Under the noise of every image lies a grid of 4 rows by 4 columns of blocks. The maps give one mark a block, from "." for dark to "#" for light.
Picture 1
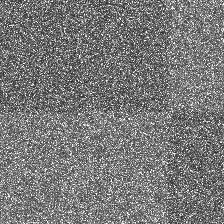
. . . #
. . . #
# # # .
# # # .
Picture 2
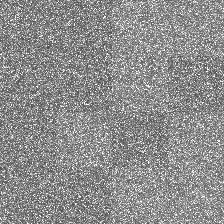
. . # #
. . # .
. # . #
. . # #
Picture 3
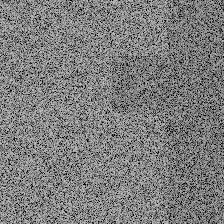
# # # .
# # . .
# # # .
# # # .
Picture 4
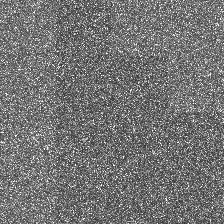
# . # #
# . . #
# . . .
# . . .
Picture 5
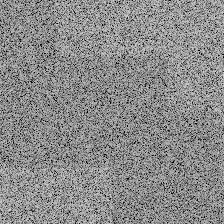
. # # #
. . . #
. . . .
# # . .
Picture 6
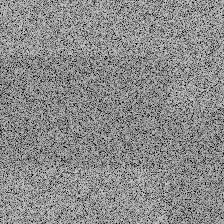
# # # #
. . . #
. . . .
# # # .
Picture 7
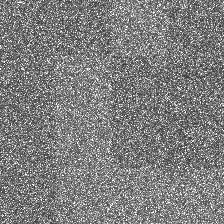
. . # .
. # . .
. # . .
. # # #
